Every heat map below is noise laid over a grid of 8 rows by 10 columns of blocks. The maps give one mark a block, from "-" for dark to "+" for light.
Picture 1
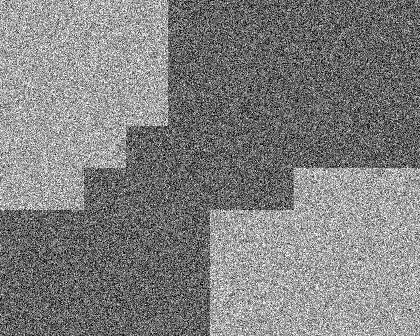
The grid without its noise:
++++------
++++------
++++------
+++-------
++-----+++
-----+++++
-----+++++
-----+++++
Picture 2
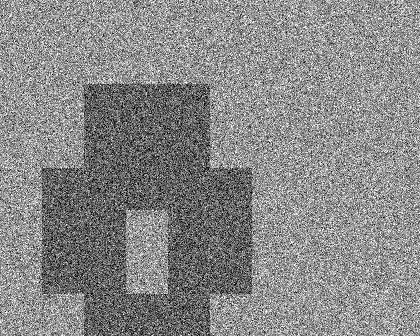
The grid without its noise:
++++++++++
++++++++++
++---+++++
++---+++++
+-----++++
+--+--++++
+--+--++++
++---+++++
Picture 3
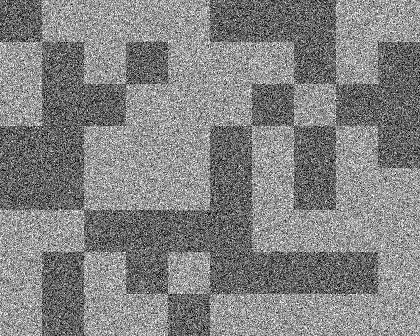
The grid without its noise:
-++++---++
+-+-+++-+-
+--+++-+--
--+++-+-+-
--+++-+-++
++----++++
+-+-+----+
+-++-+++++
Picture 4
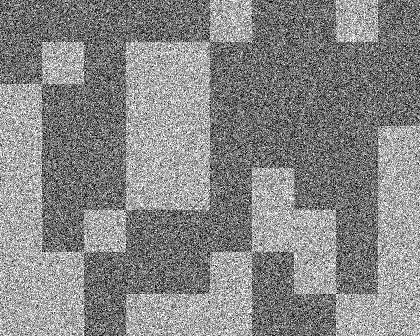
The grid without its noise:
-----+--+-
-+-++-----
+--++-----
+--++----+
+--++-+--+
+-+---++-+
++---+-+-+
++-+++--++
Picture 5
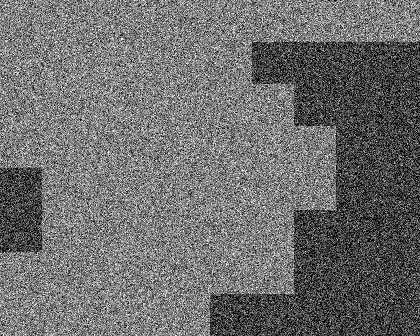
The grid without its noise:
++++++++++
++++++----
+++++++---
++++++++--
-+++++++--
-++++++---
+++++++---
+++++-----
